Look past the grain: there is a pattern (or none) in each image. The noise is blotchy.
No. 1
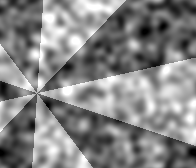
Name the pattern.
spokes from one point
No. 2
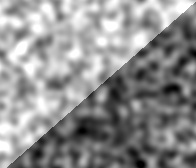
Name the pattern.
a sharp edge
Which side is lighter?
top left
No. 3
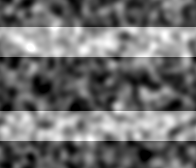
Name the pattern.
horizontal stripes
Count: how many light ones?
2
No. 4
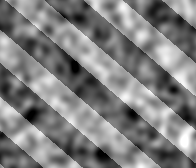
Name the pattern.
diagonal stripes
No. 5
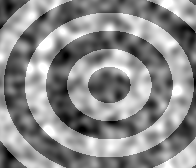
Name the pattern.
rings round one point
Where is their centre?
centre
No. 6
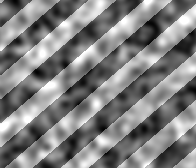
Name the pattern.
diagonal stripes
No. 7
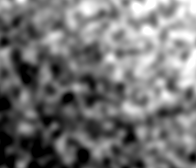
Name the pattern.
a smooth slope
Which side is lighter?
top right
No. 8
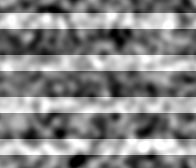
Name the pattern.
horizontal stripes
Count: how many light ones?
4
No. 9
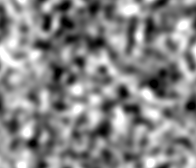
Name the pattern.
only noise
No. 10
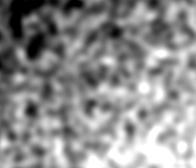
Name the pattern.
a smooth slope
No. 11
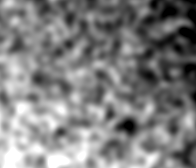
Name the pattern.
a smooth slope
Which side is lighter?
bottom left
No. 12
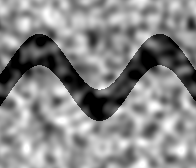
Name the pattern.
a wavy band
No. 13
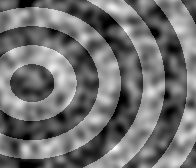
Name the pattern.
rings round one point
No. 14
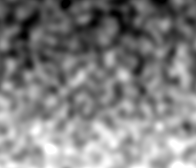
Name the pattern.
a smooth slope
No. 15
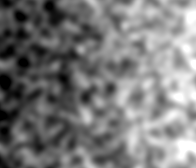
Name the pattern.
a smooth slope
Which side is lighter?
right
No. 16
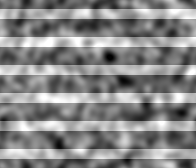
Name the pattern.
horizontal stripes
